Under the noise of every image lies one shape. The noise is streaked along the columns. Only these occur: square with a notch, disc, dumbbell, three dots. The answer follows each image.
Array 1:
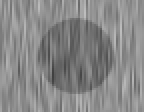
disc
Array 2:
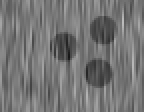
three dots
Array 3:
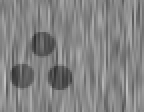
three dots
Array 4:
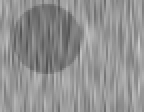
disc
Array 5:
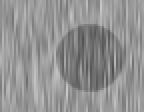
disc
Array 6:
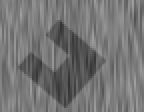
square with a notch
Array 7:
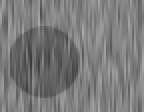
disc
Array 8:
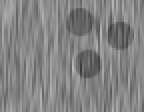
three dots
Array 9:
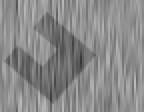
square with a notch
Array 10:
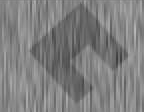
square with a notch
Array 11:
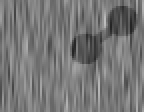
dumbbell
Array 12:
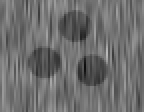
three dots
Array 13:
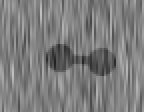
dumbbell
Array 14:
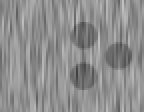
three dots
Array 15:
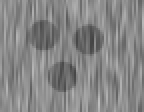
three dots
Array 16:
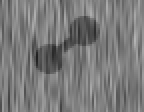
dumbbell
